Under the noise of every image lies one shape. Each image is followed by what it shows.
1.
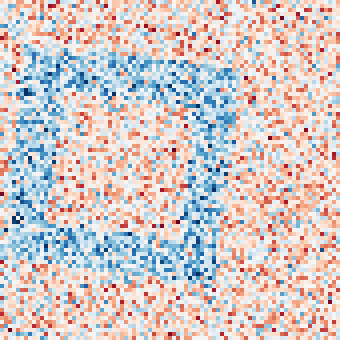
square frame
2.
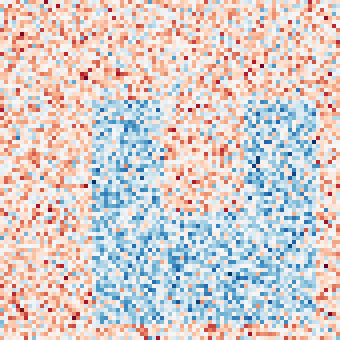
square with a notch
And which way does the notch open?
up
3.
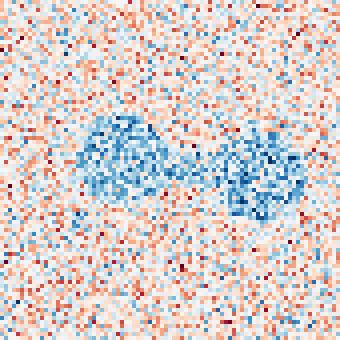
dumbbell
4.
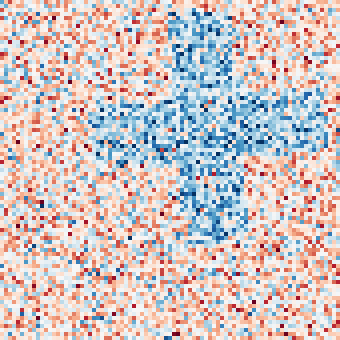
cross
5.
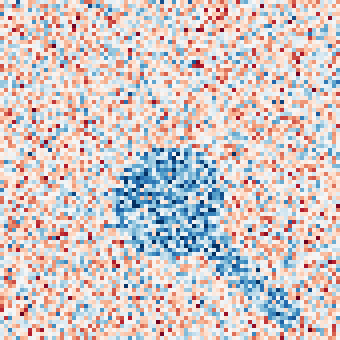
lollipop
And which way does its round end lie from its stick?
up and left
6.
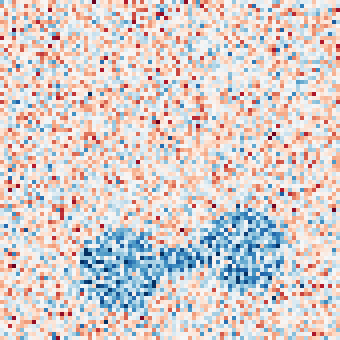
dumbbell
